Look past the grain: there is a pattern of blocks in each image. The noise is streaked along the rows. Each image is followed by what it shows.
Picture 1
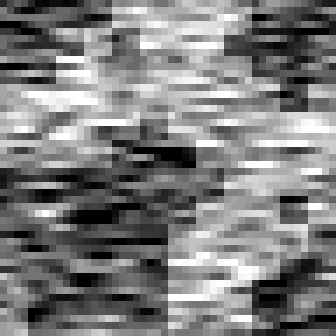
mirrored about the diagonal from the bottom left
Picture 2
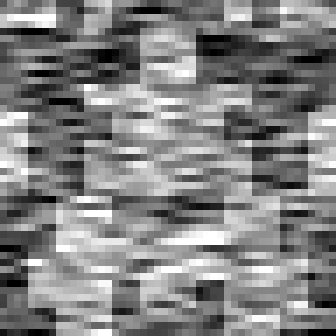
left and right mirror each other
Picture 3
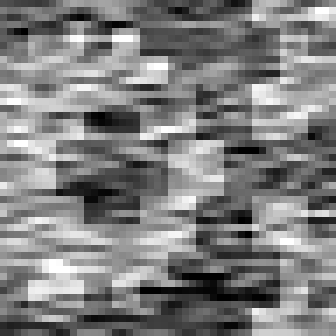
top and bottom mirror each other
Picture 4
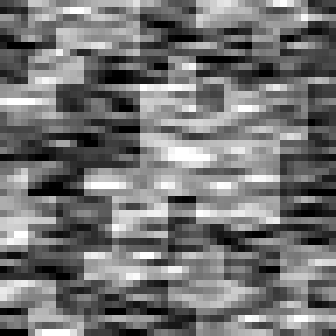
no symmetry
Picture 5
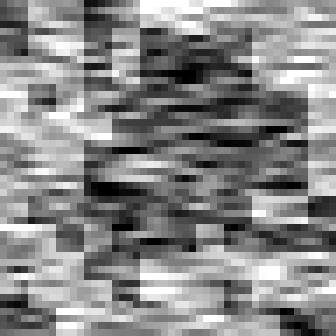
mirrored about the diagonal from the bottom left
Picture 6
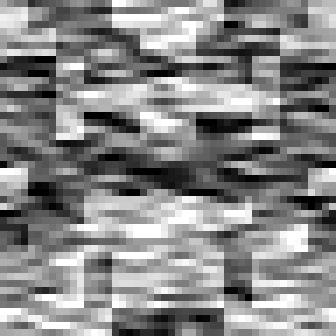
left and right mirror each other
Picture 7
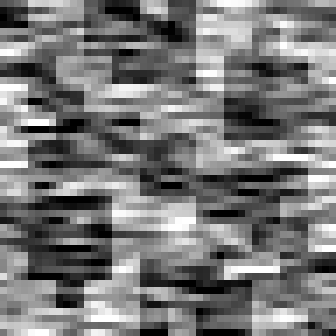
the same after a half turn
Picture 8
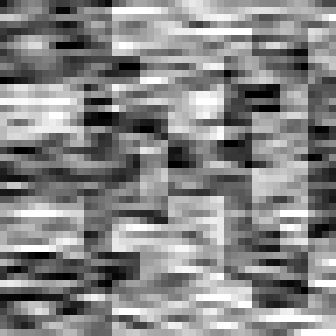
top and bottom mirror each other
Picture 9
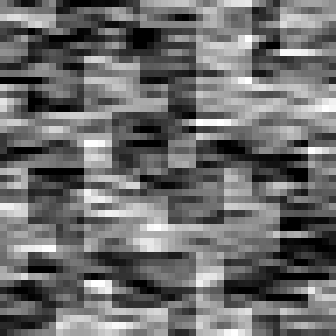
mirrored about the diagonal from the bottom left
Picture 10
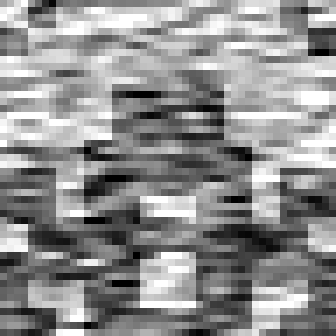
left and right mirror each other
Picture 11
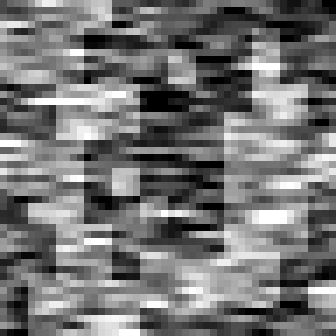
no symmetry
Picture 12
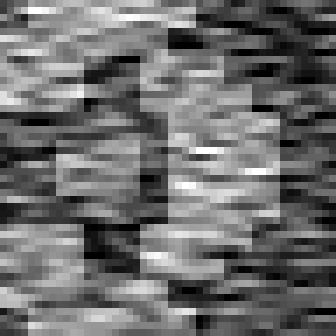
top and bottom mirror each other
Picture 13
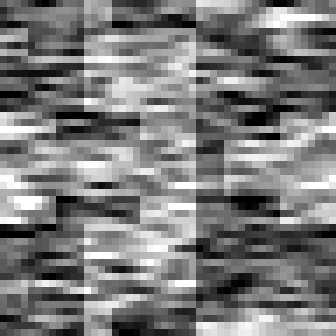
top and bottom mirror each other
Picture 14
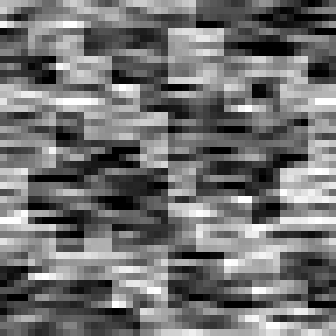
the same after a half turn
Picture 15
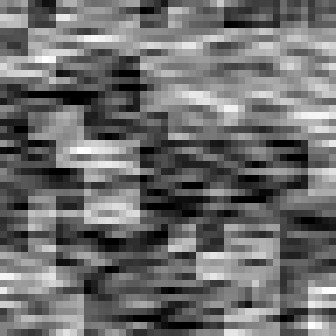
no symmetry
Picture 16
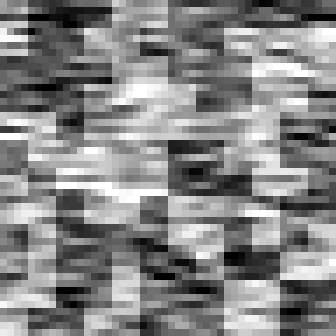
no symmetry
